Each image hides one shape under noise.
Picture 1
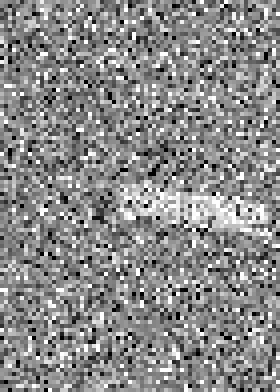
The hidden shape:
bar
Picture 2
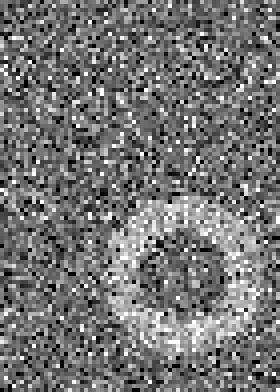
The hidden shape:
ring
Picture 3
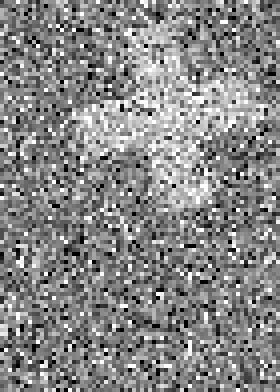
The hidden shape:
cross
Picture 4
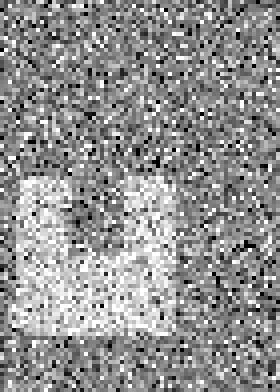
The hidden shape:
square with a notch
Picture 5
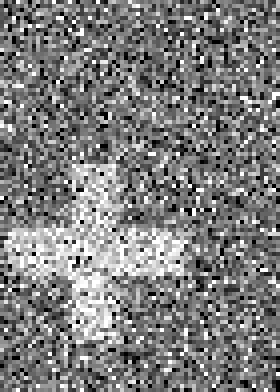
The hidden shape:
cross
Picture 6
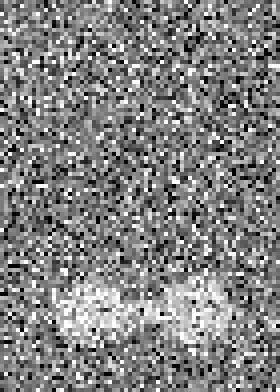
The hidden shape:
dumbbell
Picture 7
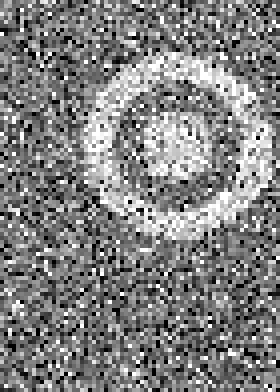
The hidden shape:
bullseye
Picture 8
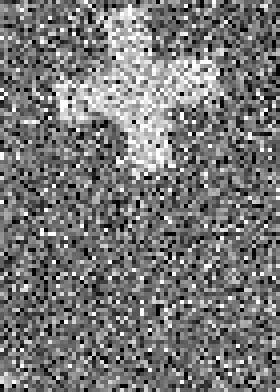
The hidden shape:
cross
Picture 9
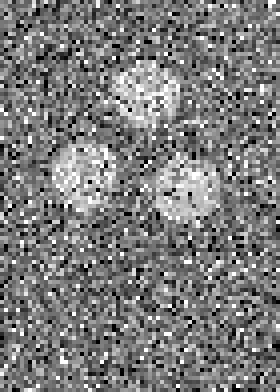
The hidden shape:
three dots
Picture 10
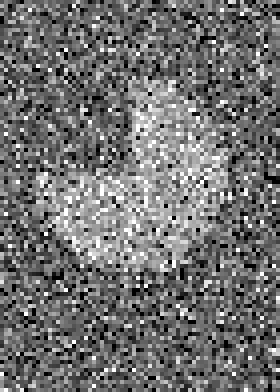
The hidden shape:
disc with a wedge cut out
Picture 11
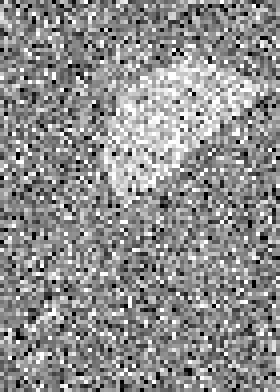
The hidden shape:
half disc
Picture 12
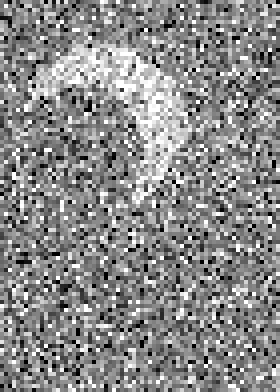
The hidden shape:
crescent
